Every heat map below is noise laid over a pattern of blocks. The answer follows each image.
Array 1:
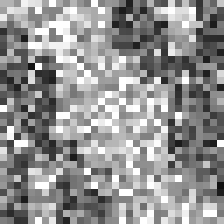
the same after a half turn
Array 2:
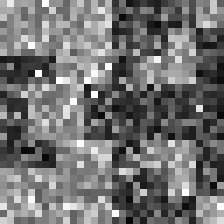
top and bottom mirror each other
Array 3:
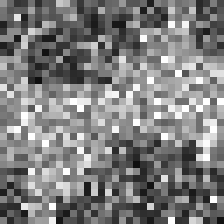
the same after a half turn
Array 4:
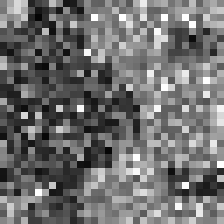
top and bottom mirror each other
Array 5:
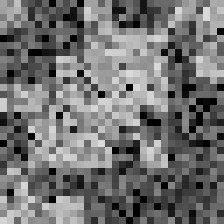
mirrored about the diagonal from the top left
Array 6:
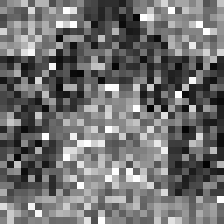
left and right mirror each other
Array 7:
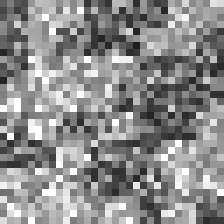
no symmetry
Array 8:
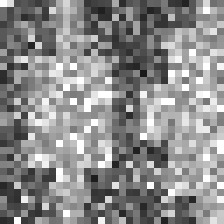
top and bottom mirror each other
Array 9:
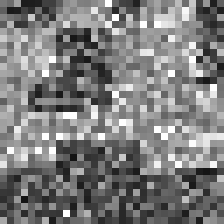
no symmetry
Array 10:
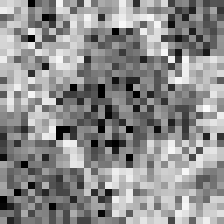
mirrored about the diagonal from the bottom left
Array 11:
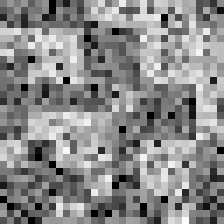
mirrored about the diagonal from the bottom left
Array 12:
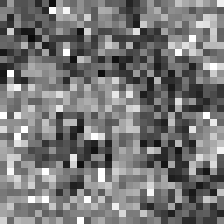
mirrored about the diagonal from the bottom left
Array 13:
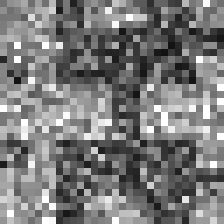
top and bottom mirror each other
